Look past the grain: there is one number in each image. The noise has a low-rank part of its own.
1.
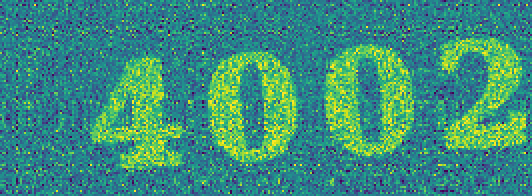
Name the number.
4002
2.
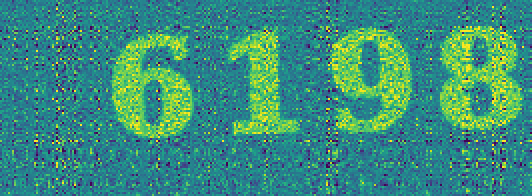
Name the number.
6198
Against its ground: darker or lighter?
lighter
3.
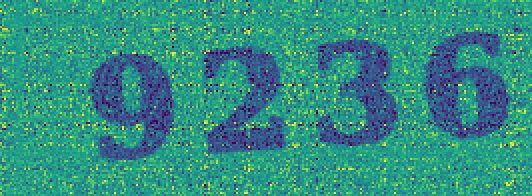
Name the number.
9236
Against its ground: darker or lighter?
darker
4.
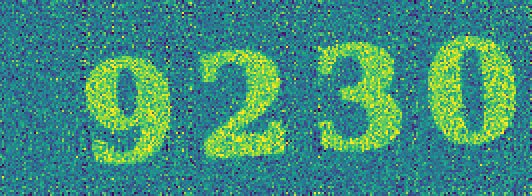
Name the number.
9230
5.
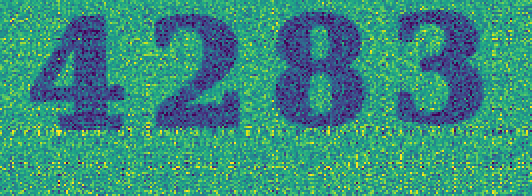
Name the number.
4283
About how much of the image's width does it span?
nearly all
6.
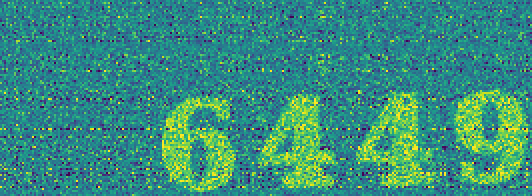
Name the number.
6449
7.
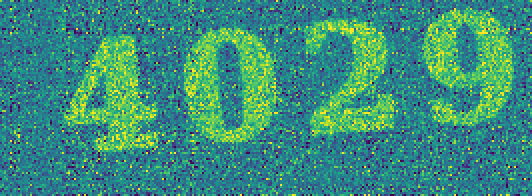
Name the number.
4029
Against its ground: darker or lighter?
lighter
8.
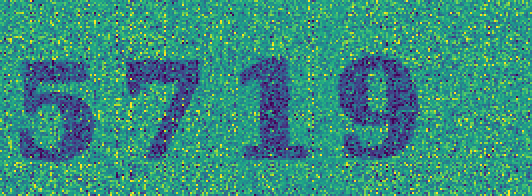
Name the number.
5719
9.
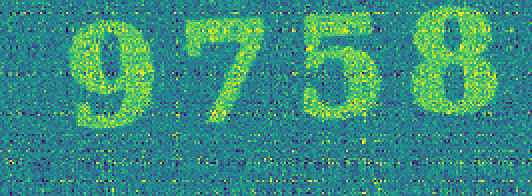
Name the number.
9758
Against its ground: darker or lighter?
lighter
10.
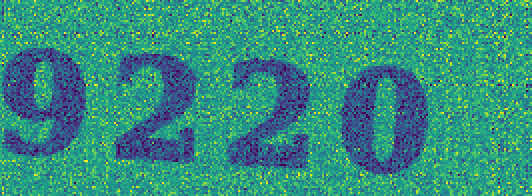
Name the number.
9220
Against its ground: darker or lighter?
darker
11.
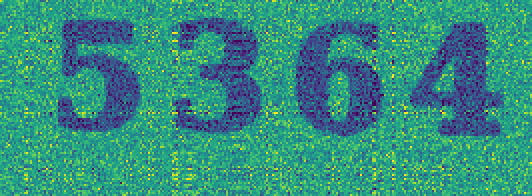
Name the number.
5364
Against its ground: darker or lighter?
darker
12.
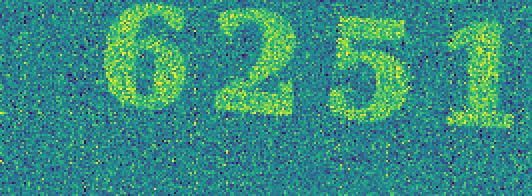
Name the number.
6251
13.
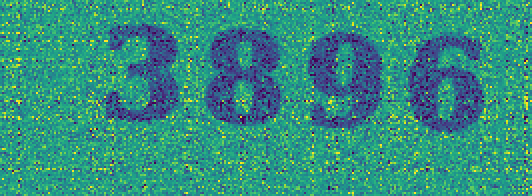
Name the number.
3896
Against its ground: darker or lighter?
darker
